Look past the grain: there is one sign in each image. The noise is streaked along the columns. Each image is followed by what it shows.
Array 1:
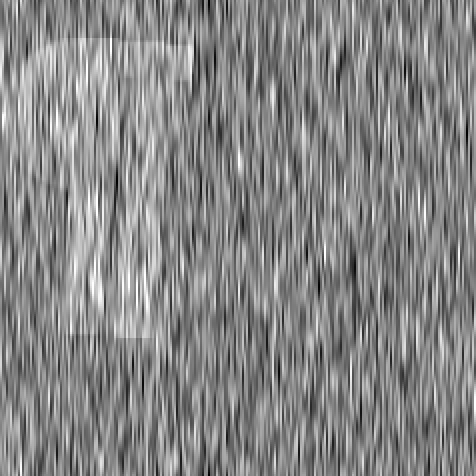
pilcrow
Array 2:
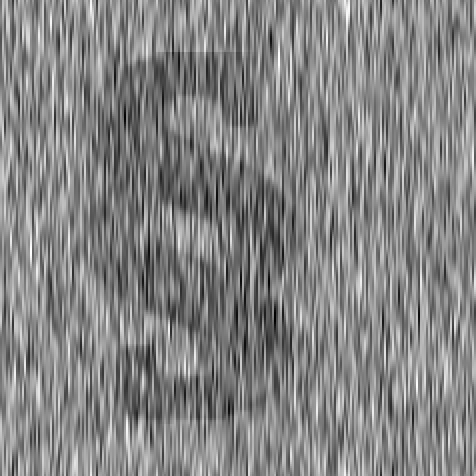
section sign
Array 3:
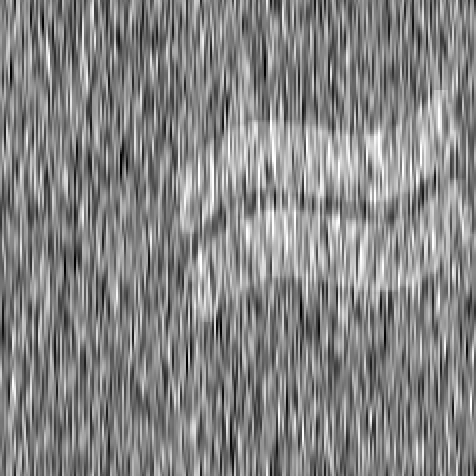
approximately sign
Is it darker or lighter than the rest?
lighter
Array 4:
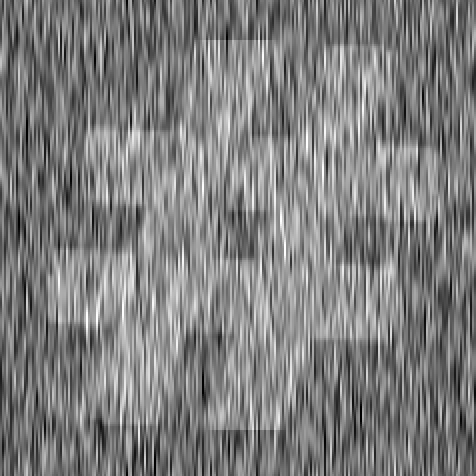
hash sign
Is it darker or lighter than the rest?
lighter
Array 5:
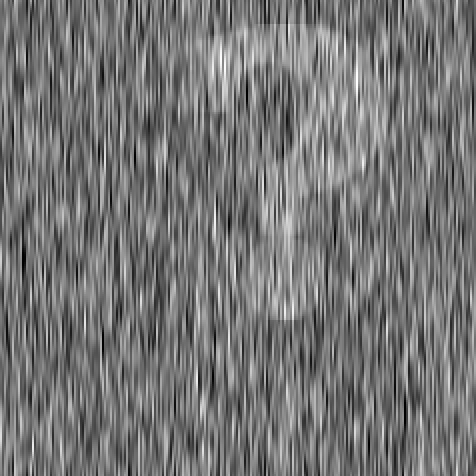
question mark
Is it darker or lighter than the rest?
lighter
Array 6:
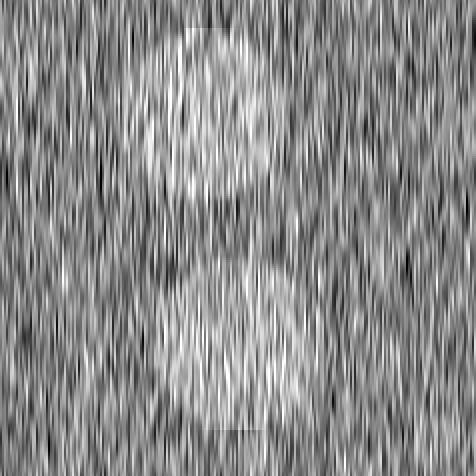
colon
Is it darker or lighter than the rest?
lighter
